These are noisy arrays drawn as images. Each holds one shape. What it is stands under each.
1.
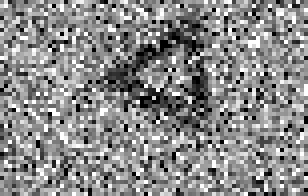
triangle frame
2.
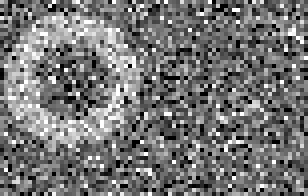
ring
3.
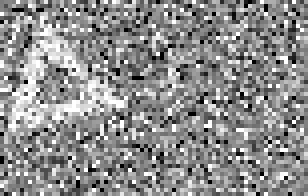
triangle frame
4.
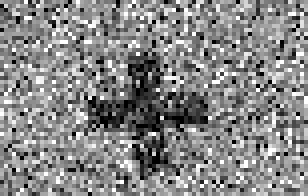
cross
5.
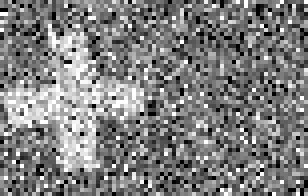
cross
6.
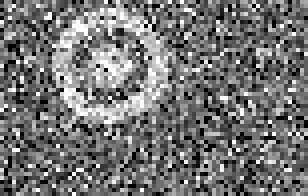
bullseye
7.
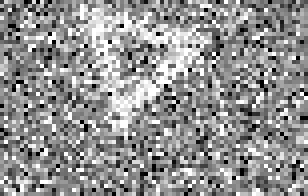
triangle frame
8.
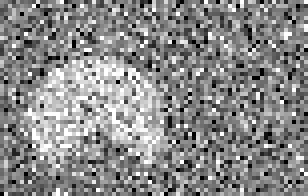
disc with a wedge cut out
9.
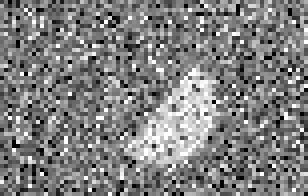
half disc
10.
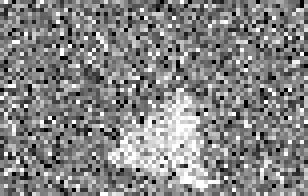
triangle
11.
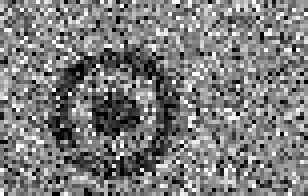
bullseye
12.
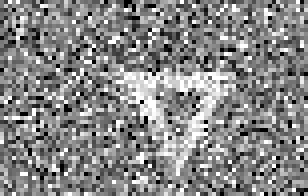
triangle frame
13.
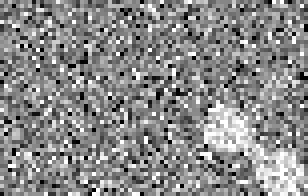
dumbbell
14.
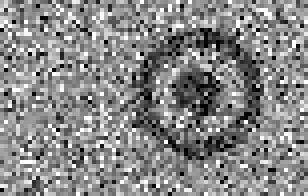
bullseye
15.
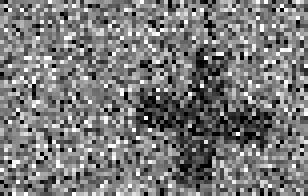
cross
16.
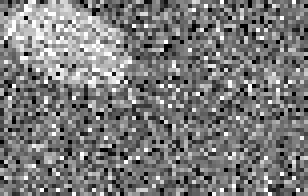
ellipse
